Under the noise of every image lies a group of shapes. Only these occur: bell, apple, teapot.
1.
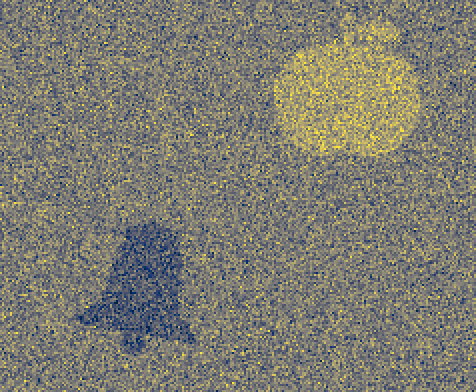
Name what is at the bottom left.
bell
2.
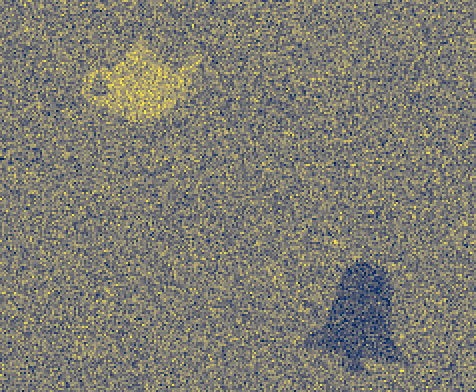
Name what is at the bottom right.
bell
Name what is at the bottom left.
nothing
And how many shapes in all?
2
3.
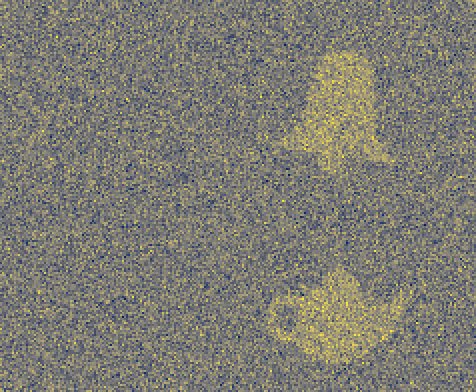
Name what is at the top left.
nothing
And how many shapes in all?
2
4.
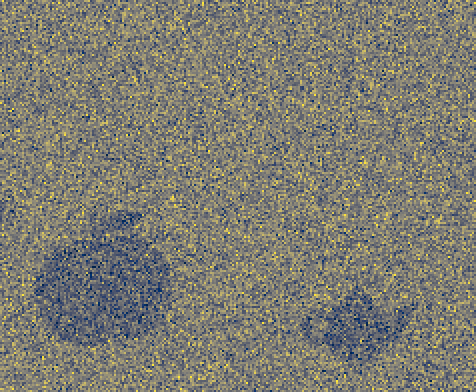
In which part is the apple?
bottom left
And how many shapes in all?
2
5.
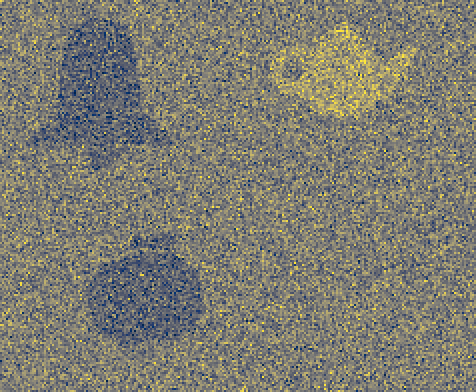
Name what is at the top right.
teapot
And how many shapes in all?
3
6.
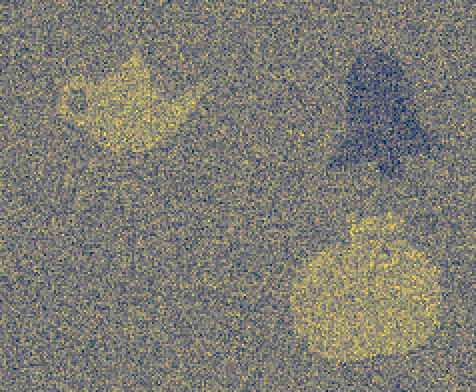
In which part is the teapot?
top left
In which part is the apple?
bottom right
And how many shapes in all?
3
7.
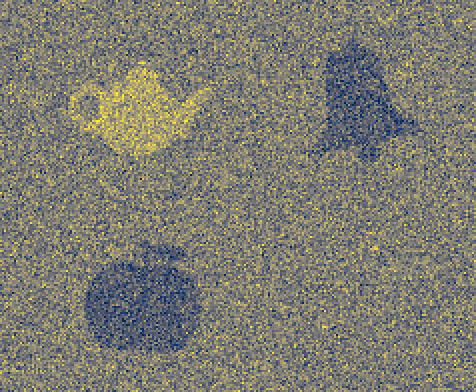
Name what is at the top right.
bell
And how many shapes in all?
3
